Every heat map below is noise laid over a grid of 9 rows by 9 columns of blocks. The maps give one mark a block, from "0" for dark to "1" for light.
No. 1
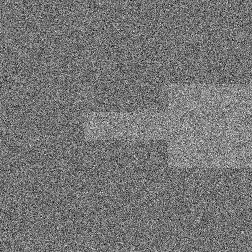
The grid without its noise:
0 0 0 0 0 0 0 0 0
0 0 0 0 0 0 0 0 0
0 0 0 0 0 0 0 0 0
0 0 0 0 0 0 1 1 1
0 0 0 1 1 1 1 1 1
0 0 0 0 0 0 1 1 1
0 0 0 0 0 0 0 0 0
0 0 0 0 0 0 0 0 0
0 0 0 0 0 0 0 0 0
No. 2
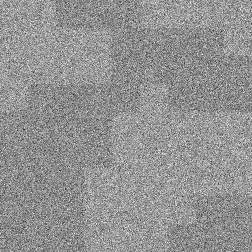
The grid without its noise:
1 1 0 0 0 1 1 1 1
1 1 1 1 0 0 0 0 1
1 1 1 1 0 0 0 0 0
1 0 0 0 0 1 0 0 0
0 0 0 0 1 1 1 1 1
0 0 0 0 1 1 1 1 1
0 0 0 1 1 1 1 1 1
0 0 0 1 1 1 1 0 0
0 0 0 1 1 1 0 0 0
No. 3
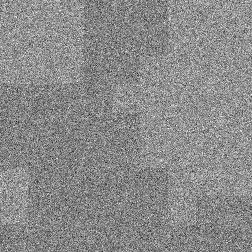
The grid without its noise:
1 1 1 0 0 0 1 1 1
1 1 1 0 0 0 1 1 1
1 1 1 0 0 1 1 1 1
0 0 0 0 1 1 1 1 1
0 0 0 0 0 1 1 1 1
0 0 0 0 0 1 1 1 1
1 0 0 0 0 0 1 1 1
1 0 0 0 0 0 1 0 0
0 0 0 0 0 0 0 0 0
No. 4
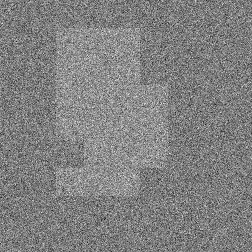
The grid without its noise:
0 0 0 0 0 0 0 0 0
0 0 1 1 1 0 0 0 0
0 0 1 1 1 0 0 0 0
0 0 1 1 1 1 0 0 0
0 0 1 1 1 1 0 0 0
0 0 0 1 1 1 0 0 0
0 0 1 1 1 0 0 0 0
0 0 0 0 0 0 0 0 0
0 0 0 0 0 0 0 0 0
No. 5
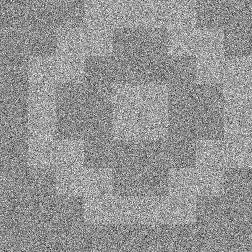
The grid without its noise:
0 0 0 1 1 1 1 0 0
0 0 1 1 0 0 1 1 0
0 1 1 0 0 0 0 1 1
0 1 0 0 1 1 0 0 1
0 1 0 0 1 1 0 0 1
0 1 1 0 0 0 0 1 1
0 0 1 1 0 0 1 1 0
0 0 0 1 1 1 1 0 0
0 0 0 0 0 0 0 0 0
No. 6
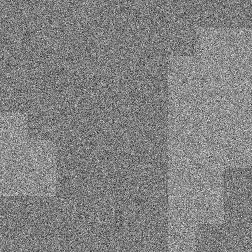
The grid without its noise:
0 0 0 0 0 0 0 0 0
0 0 0 0 0 0 0 1 1
0 0 0 0 0 0 1 1 1
0 0 0 0 0 0 1 1 1
1 0 0 0 0 0 1 1 1
1 1 0 0 0 0 1 1 1
1 1 0 0 0 0 1 1 0
0 0 0 0 0 0 1 1 0
0 0 0 0 0 0 1 0 0
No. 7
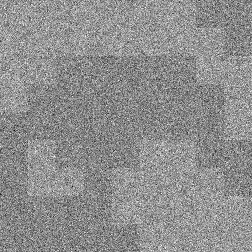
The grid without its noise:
1 1 1 1 1 1 1 0 0
1 1 1 1 1 1 1 1 0
1 1 0 0 0 0 0 1 1
1 0 0 0 0 0 0 0 1
0 0 0 0 0 0 0 0 1
0 1 0 0 0 1 1 0 0
0 1 1 0 1 1 1 1 0
0 0 0 0 1 1 1 1 1
0 0 0 0 0 1 1 1 1
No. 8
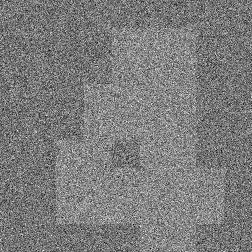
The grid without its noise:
0 0 0 0 0 0 0 0 0
0 0 0 0 1 1 1 0 0
0 0 0 0 1 1 1 0 0
0 0 0 1 1 1 1 0 0
0 0 0 1 1 1 1 0 0
0 0 1 1 0 1 1 0 0
0 0 1 1 1 1 1 1 0
0 0 1 1 1 1 1 1 0
0 0 0 0 0 1 1 0 0
